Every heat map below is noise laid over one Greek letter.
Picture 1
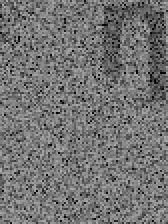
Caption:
dark eta, top right
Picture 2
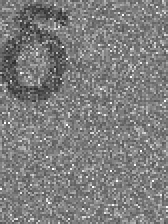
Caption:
dark delta, top left
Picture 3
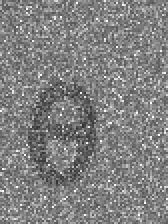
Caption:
dark theta
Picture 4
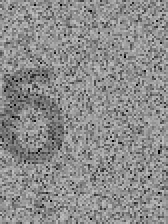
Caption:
dark delta, middle left
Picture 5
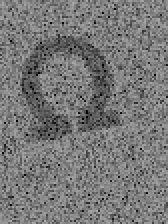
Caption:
dark omega
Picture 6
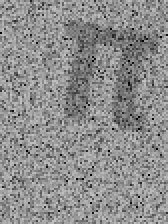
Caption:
dark pi
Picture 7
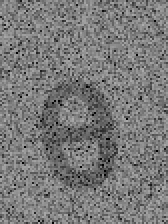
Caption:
dark theta
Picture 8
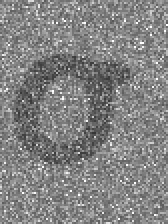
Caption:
dark sigma
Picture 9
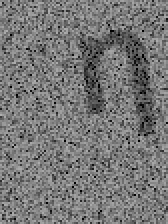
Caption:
dark eta
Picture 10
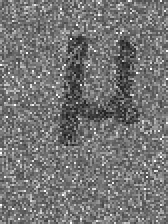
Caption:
dark mu
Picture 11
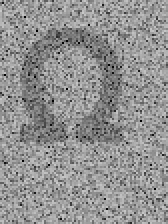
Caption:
dark omega
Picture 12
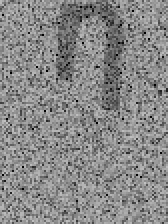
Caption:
dark eta
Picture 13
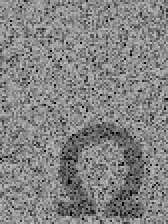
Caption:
dark omega
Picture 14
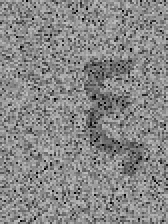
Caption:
dark xi
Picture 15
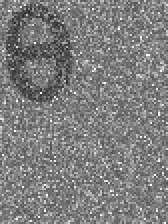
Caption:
dark theta, top left
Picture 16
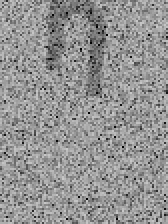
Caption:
dark eta, top middle
